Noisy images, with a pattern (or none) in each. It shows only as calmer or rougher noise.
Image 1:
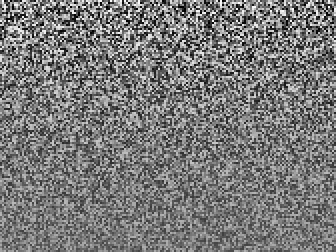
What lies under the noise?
a smooth slope
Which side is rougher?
top
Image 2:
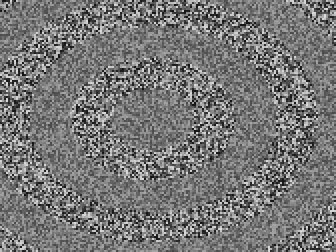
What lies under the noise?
rings round one point
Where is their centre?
centre
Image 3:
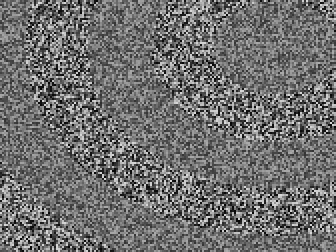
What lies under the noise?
rings round one point
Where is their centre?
top right
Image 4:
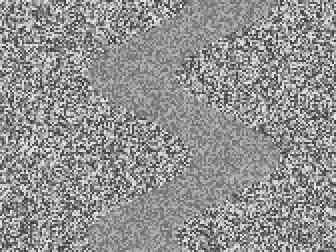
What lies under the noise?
a wavy band
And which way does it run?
top to bottom
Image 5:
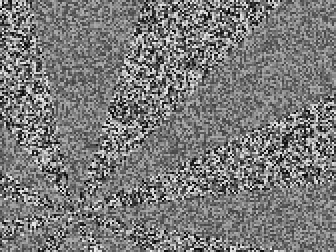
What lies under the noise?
spokes from one point
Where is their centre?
bottom left
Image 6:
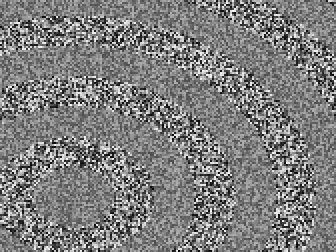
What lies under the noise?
rings round one point
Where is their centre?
bottom left
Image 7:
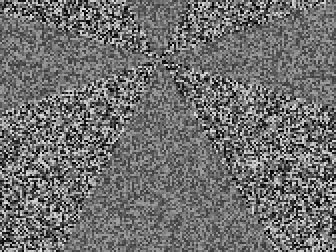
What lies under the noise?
spokes from one point
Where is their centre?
top middle
